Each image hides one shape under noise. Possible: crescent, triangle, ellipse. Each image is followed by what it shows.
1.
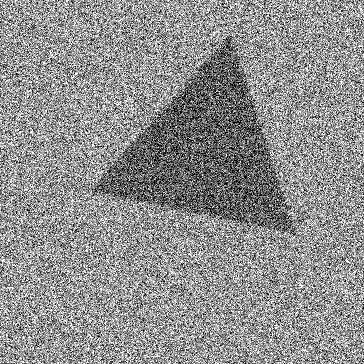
dark triangle
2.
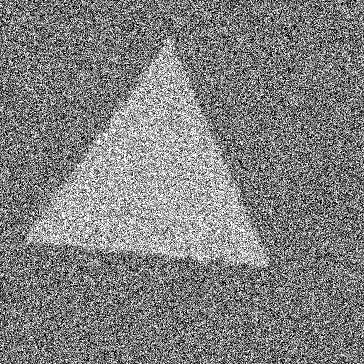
light triangle
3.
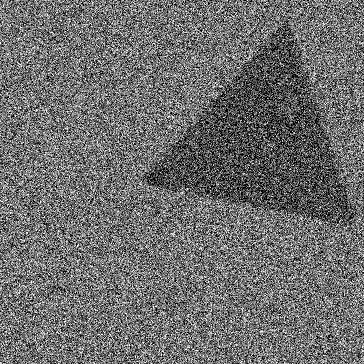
dark triangle
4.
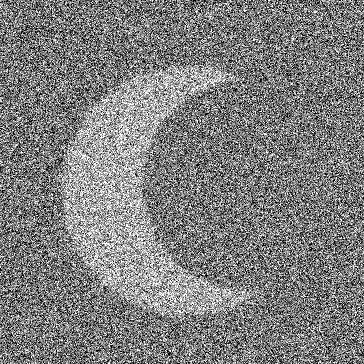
light crescent
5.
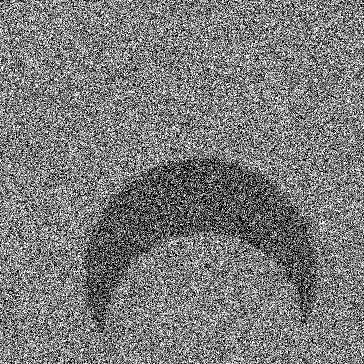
dark crescent
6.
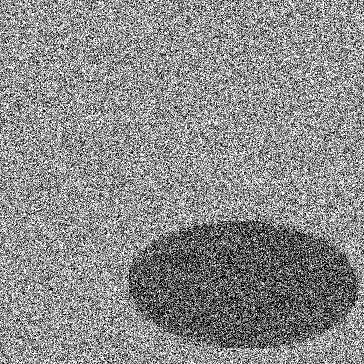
dark ellipse
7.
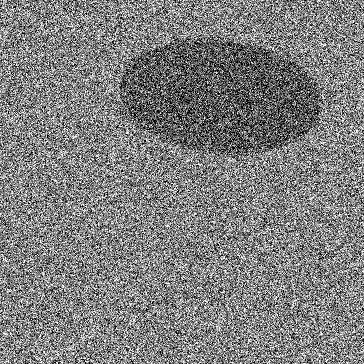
dark ellipse
